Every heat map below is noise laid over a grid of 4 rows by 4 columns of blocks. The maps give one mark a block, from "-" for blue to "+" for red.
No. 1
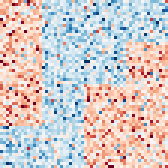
+---
+--+
+-++
--++
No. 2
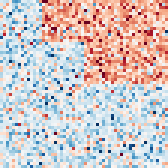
-+++
--++
----
----
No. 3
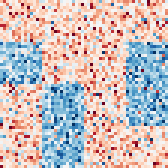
++++
-++-
+-+-
+-++
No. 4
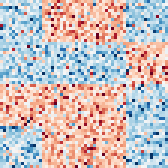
-++-
---+
+++-
-++-
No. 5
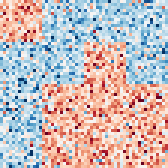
+---
--+-
-+++
-+++
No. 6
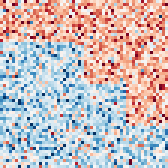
++++
--++
---+
----
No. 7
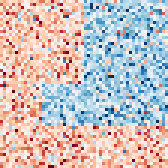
++--
++--
+---
++++
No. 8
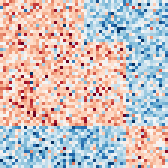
++--
+++-
+++-
---+
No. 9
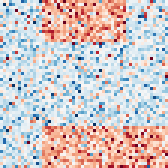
-++-
----
----
-+++
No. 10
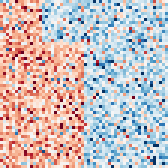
+---
++--
++--
++--
